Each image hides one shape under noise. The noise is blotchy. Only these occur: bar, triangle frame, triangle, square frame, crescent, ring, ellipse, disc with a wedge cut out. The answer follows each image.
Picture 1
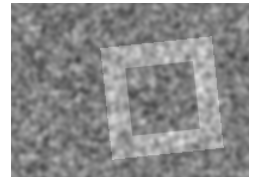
square frame
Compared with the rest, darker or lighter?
lighter
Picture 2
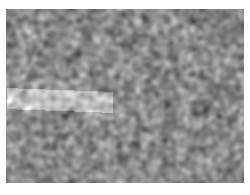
bar
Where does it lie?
middle left
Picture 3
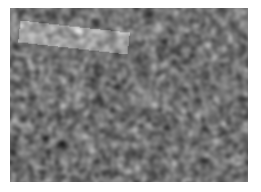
bar
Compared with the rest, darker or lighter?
lighter
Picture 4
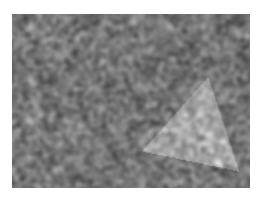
triangle
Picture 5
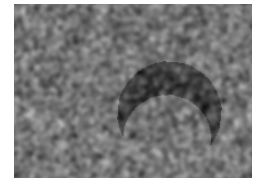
crescent
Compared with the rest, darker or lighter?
darker
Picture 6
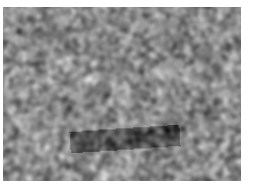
bar
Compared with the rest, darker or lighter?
darker
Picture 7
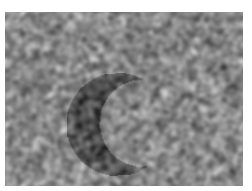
crescent
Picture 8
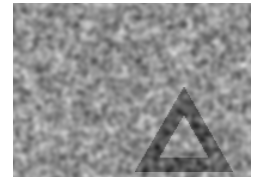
triangle frame
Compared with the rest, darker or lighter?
darker
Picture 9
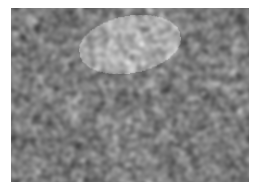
ellipse
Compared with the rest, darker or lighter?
lighter
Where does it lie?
top middle
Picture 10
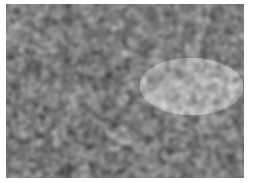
ellipse
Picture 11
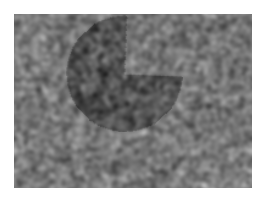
disc with a wedge cut out
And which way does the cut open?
up and right
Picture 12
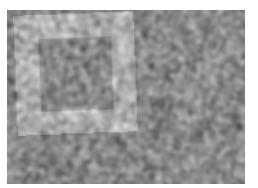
square frame
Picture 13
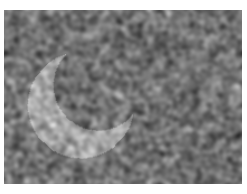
crescent
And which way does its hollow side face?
up and right
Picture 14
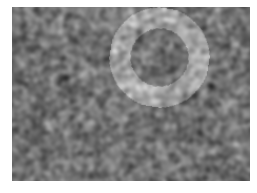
ring
